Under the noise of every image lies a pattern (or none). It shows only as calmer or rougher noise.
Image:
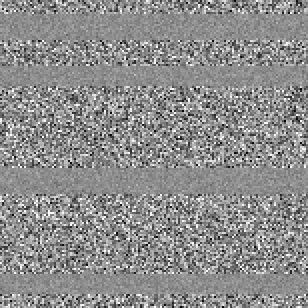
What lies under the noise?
bands of rows
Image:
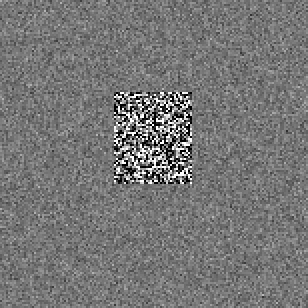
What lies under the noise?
one block
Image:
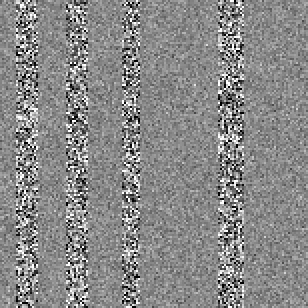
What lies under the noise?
bands of columns
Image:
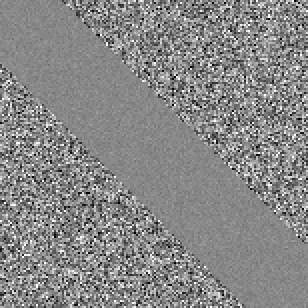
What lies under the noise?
a diagonal band
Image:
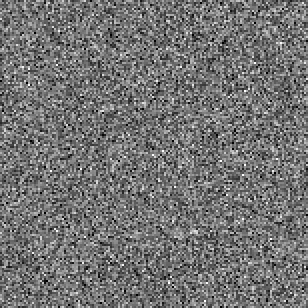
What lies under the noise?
only noise
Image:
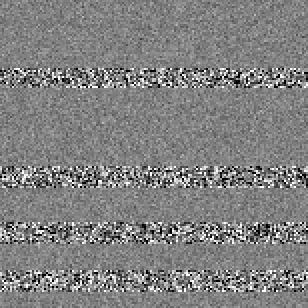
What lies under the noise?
bands of rows
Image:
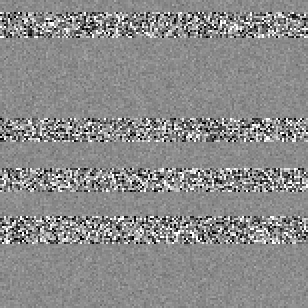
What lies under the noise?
bands of rows
